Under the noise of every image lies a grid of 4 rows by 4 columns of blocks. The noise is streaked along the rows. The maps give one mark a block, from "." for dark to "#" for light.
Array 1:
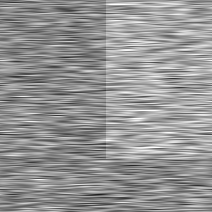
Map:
..##
..##
..##
....
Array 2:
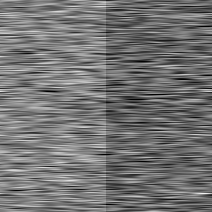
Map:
##..
##..
##..
##..
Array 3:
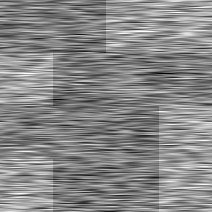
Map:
..##
#...
...#
#..#
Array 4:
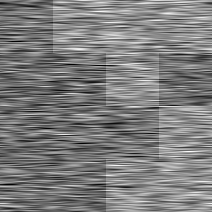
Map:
.###
..#.
...#
..##
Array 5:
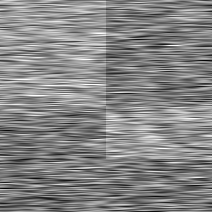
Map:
##..
##..
..##
....
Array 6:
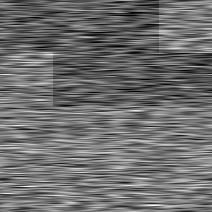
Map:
...#
#...
####
####
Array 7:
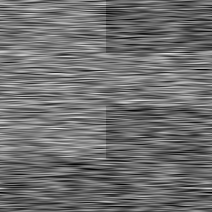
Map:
##..
####
##..
....
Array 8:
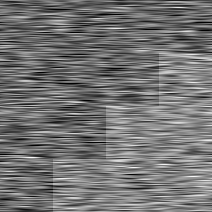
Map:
....
...#
..##
.###
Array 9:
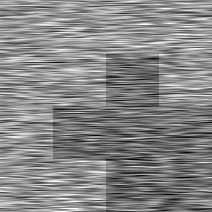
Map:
####
##.#
#...
##..
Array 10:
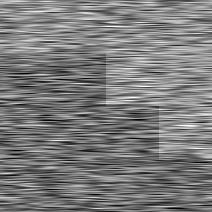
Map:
####
..##
...#
....
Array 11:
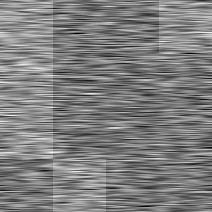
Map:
#..#
#...
#...
.#..
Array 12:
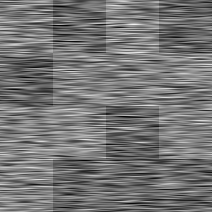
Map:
#.#.
.###
##.#
#...
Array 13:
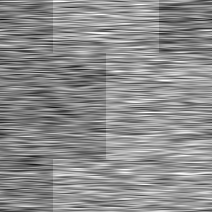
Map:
.##.
..##
..##
.###
